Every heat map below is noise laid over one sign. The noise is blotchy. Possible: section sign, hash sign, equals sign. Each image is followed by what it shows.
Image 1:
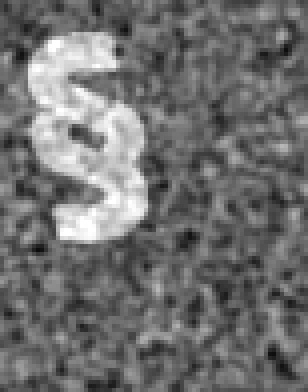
section sign
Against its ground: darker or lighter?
lighter
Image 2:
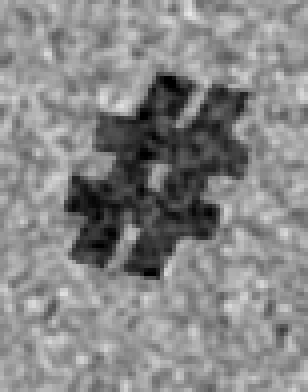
hash sign
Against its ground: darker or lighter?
darker
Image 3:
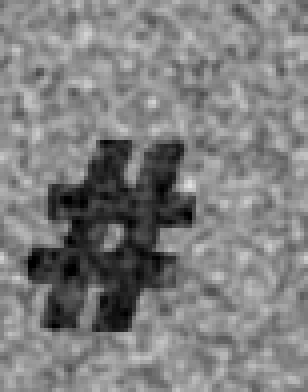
hash sign
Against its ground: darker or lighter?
darker
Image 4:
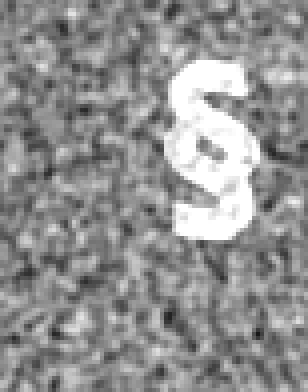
section sign
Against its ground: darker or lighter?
lighter
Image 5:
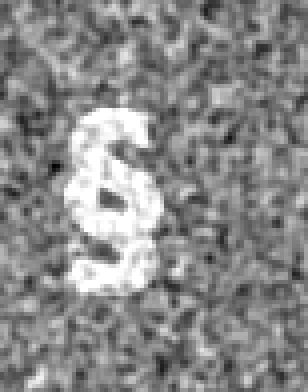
section sign
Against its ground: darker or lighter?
lighter
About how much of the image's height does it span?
half
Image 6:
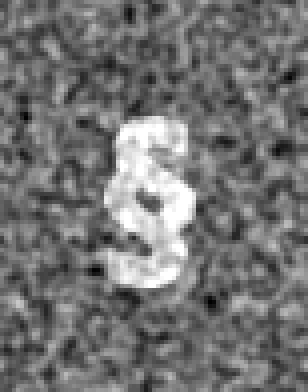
section sign
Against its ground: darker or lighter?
lighter
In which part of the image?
centre
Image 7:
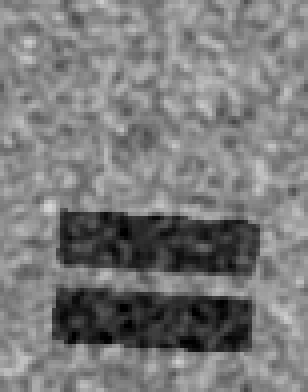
equals sign
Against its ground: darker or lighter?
darker
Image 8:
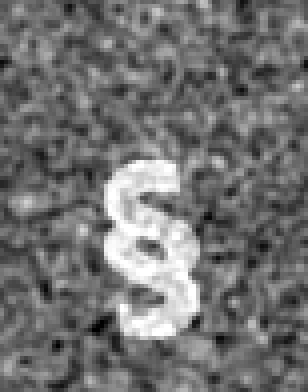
section sign
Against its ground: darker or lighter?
lighter
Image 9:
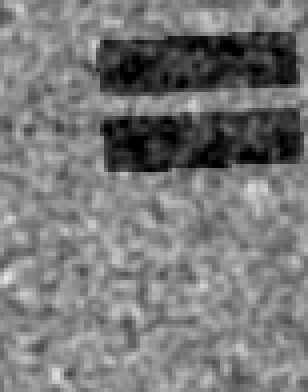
equals sign
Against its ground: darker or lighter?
darker
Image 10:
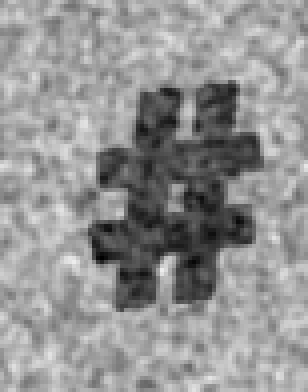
hash sign
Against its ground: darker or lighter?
darker
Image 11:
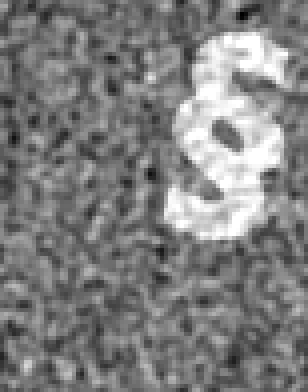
section sign
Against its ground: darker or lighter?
lighter
